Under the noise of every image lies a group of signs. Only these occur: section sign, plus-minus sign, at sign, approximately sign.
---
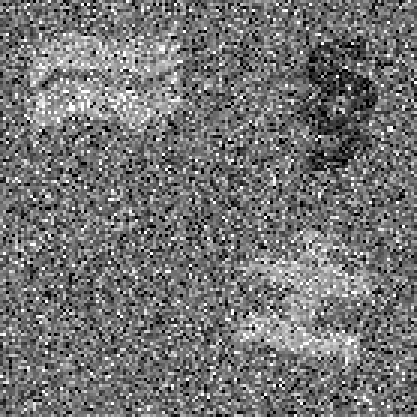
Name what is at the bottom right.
plus-minus sign
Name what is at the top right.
section sign
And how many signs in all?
3
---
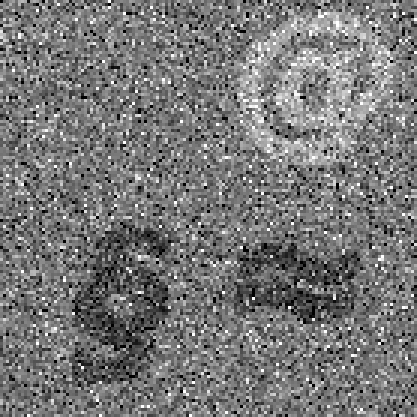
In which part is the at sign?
top right
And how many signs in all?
3
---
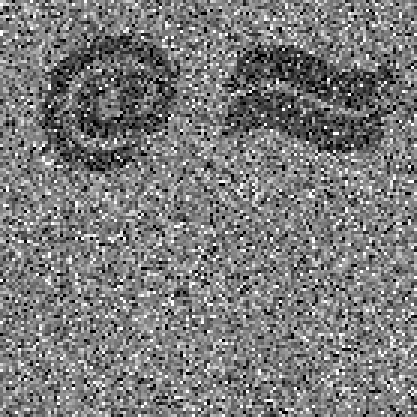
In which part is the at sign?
top left
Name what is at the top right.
approximately sign
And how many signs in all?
2
